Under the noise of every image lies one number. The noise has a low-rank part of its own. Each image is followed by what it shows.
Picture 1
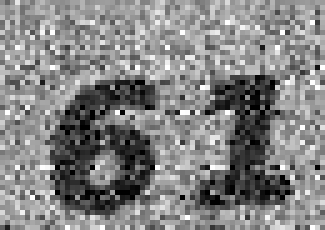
61
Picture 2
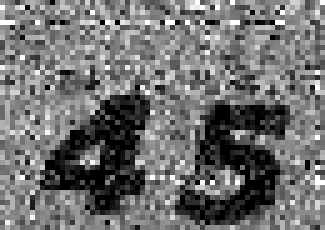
45
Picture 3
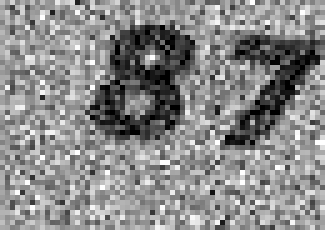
87
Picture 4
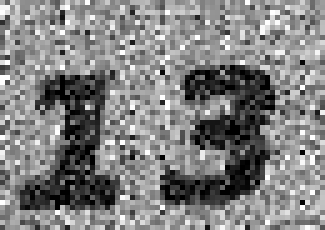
13
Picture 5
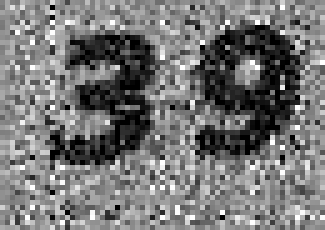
39
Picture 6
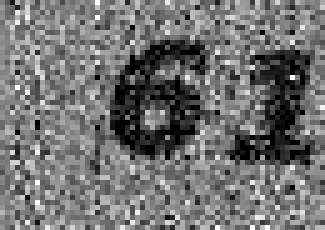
61
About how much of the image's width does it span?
two thirds
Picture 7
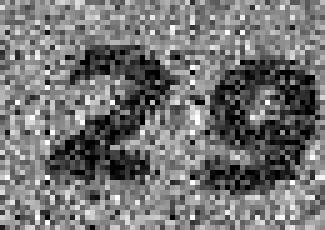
29
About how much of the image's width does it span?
nearly all
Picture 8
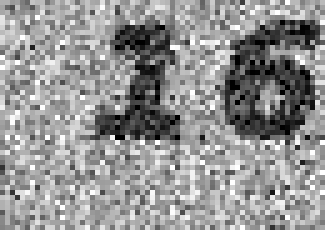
16
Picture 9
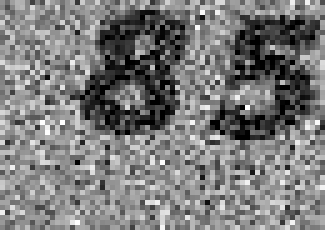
85
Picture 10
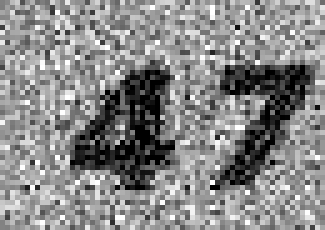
47
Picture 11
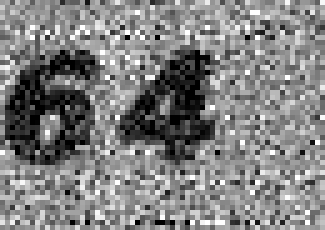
64
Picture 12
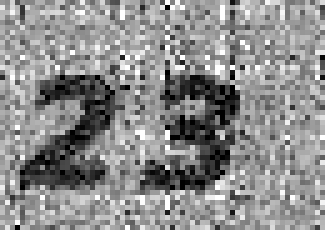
23
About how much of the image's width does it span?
two thirds
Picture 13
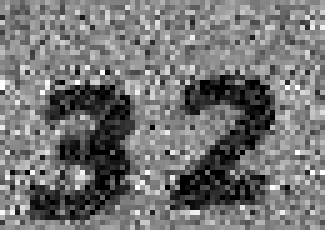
32
